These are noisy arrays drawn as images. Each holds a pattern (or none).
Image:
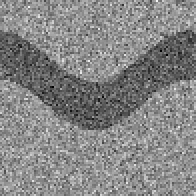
a wavy band
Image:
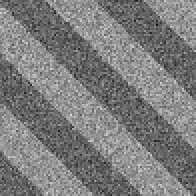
diagonal stripes
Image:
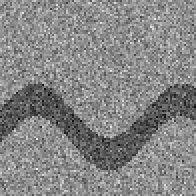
a wavy band
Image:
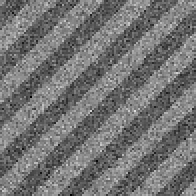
diagonal stripes
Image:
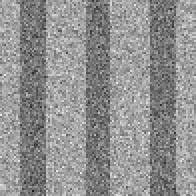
vertical stripes
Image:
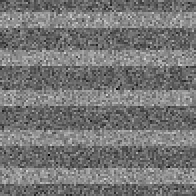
horizontal stripes
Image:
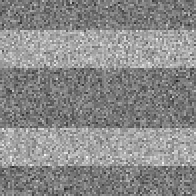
horizontal stripes
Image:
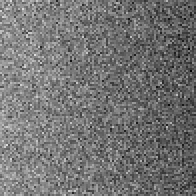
a smooth slope
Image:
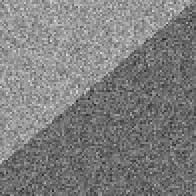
a sharp edge
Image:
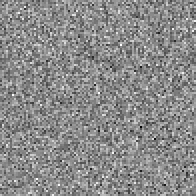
only noise
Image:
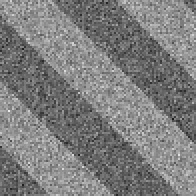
diagonal stripes
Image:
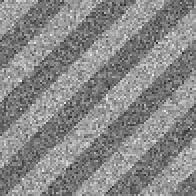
diagonal stripes
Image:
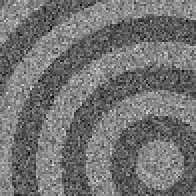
rings round one point
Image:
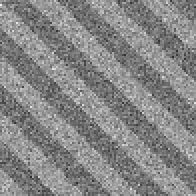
diagonal stripes
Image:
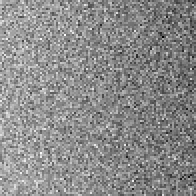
a smooth slope
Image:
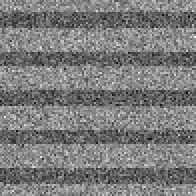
horizontal stripes
